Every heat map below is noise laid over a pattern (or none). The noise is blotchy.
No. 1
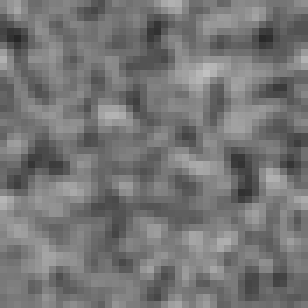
only noise
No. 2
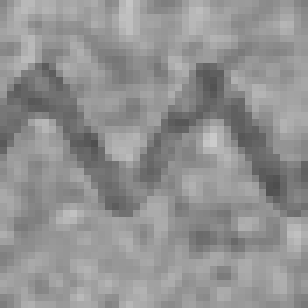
a wavy band
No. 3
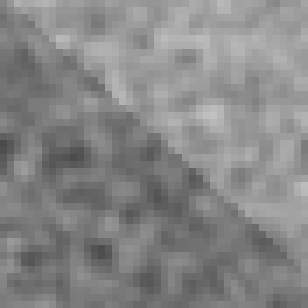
a sharp edge
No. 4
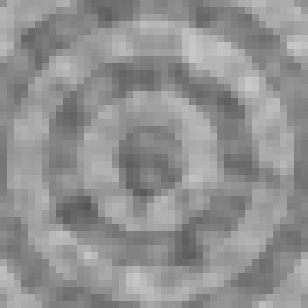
rings round one point
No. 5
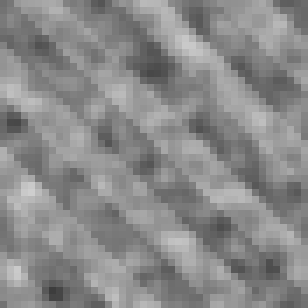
diagonal stripes
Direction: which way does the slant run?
top left to bottom right
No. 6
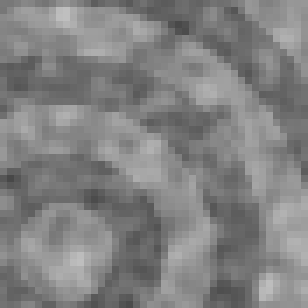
rings round one point
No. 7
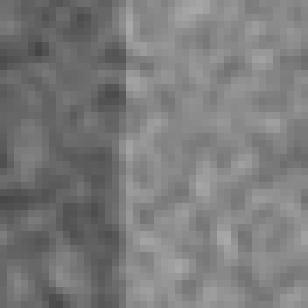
a sharp edge
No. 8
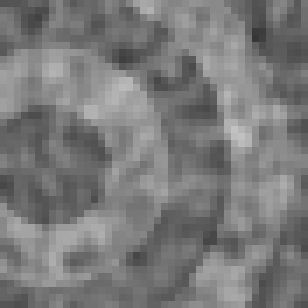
rings round one point
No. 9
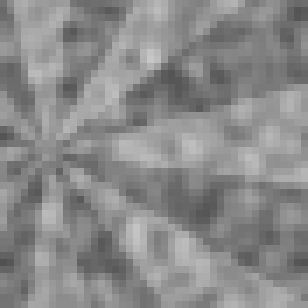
spokes from one point
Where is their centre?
middle left
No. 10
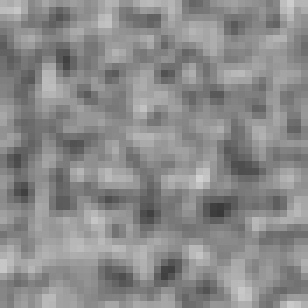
only noise
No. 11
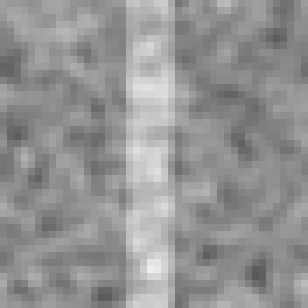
one vertical stripe
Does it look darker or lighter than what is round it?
lighter
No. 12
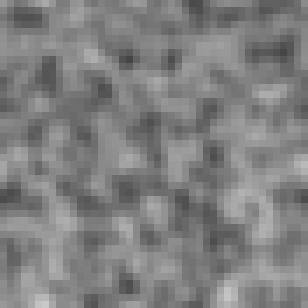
only noise
